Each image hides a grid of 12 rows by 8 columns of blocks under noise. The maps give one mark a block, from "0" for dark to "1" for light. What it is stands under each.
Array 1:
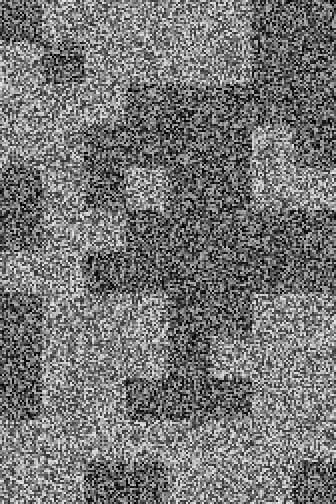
0 1 1 1 1 1 0 0
1 0 1 1 1 1 0 0
1 1 1 0 0 0 0 0
1 1 0 0 0 0 1 0
0 1 0 1 0 0 1 1
0 1 1 0 0 0 0 0
1 1 0 0 0 0 0 0
0 1 1 1 0 0 1 1
0 1 1 1 0 1 1 1
0 1 1 0 0 0 1 1
1 1 1 1 1 1 1 1
1 1 0 0 1 1 1 0
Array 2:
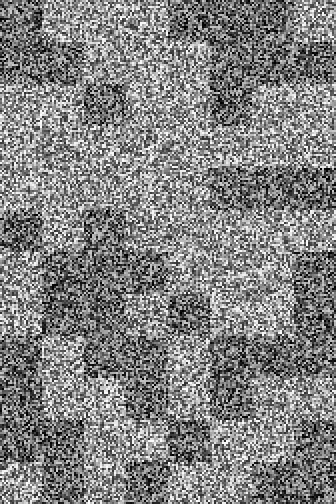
0 1 1 1 0 0 0 1
0 0 1 1 1 0 0 0
1 1 0 1 1 0 1 1
1 1 1 1 1 1 1 1
1 1 1 1 1 0 0 0
0 1 0 1 1 1 1 1
1 0 0 0 1 1 1 0
1 0 0 1 0 1 1 0
0 1 0 0 1 0 0 0
0 1 1 0 1 0 1 1
0 0 1 1 0 1 1 0
1 0 1 0 1 1 0 0
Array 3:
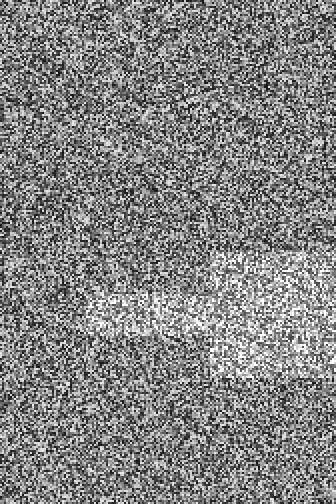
0 0 0 0 0 0 0 0
0 0 0 0 0 0 0 0
0 0 0 0 0 0 0 0
0 0 0 0 0 0 0 0
0 0 0 0 0 0 0 0
0 0 0 0 0 0 0 0
0 0 0 0 0 1 1 1
0 0 1 1 1 1 1 1
0 0 0 0 0 1 1 1
0 0 0 0 0 0 0 0
0 0 0 0 0 0 0 0
0 0 0 0 0 0 0 0
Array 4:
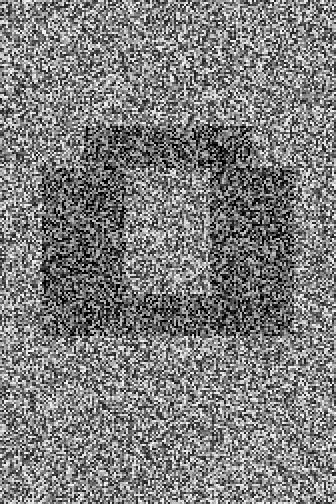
1 1 1 1 1 1 1 1
1 1 1 1 1 1 1 1
1 1 1 1 1 1 1 1
1 1 0 0 0 0 1 1
1 0 0 1 1 0 0 1
1 0 0 1 1 0 0 1
1 0 0 1 1 0 0 1
1 0 0 0 0 0 0 1
1 1 1 1 1 1 1 1
1 1 1 1 1 1 1 1
1 1 1 1 1 1 1 1
1 1 1 1 1 1 1 1
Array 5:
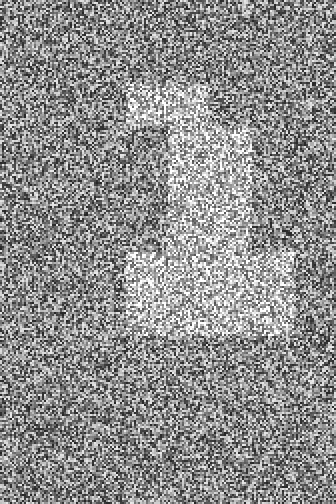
0 0 0 0 0 0 0 0
0 0 0 0 0 0 0 0
0 0 0 1 1 0 0 0
0 0 0 0 1 1 0 0
0 0 0 0 1 1 0 0
0 0 0 0 1 1 0 0
0 0 0 1 1 1 1 0
0 0 0 1 1 1 1 0
0 0 0 0 0 0 0 0
0 0 0 0 0 0 0 0
0 0 0 0 0 0 0 0
0 0 0 0 0 0 0 0
